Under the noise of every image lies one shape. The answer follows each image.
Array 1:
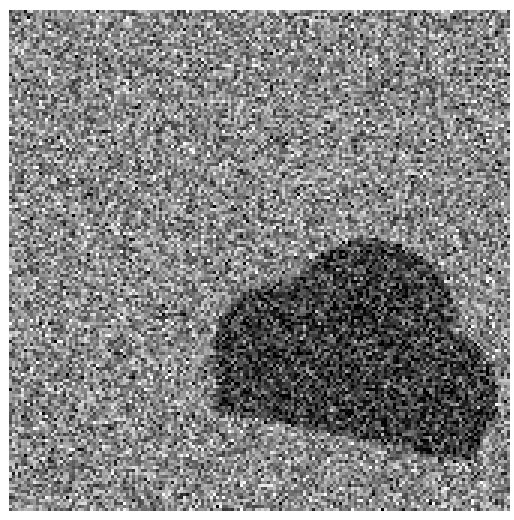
cloud
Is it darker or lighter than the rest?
darker
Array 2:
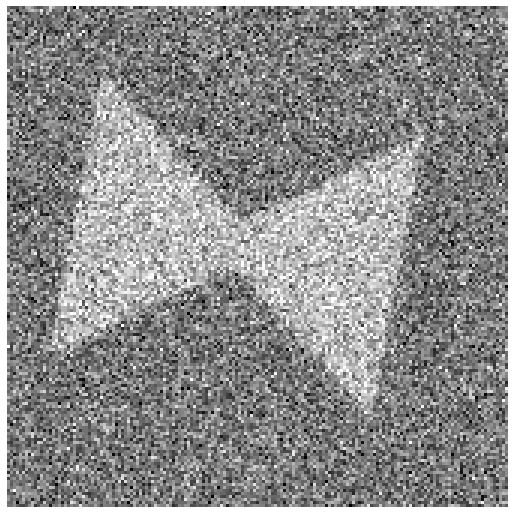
bow tie
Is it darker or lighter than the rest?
lighter
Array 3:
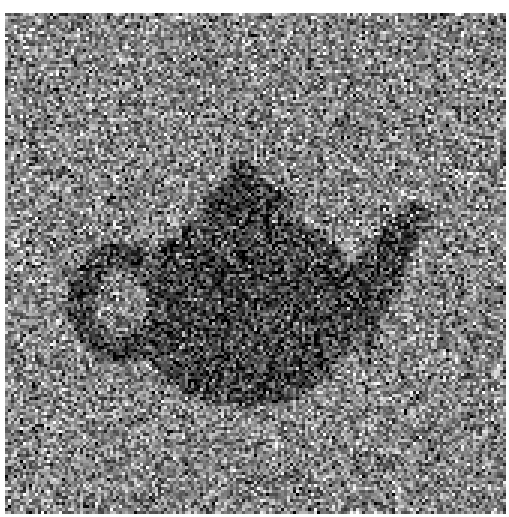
teapot
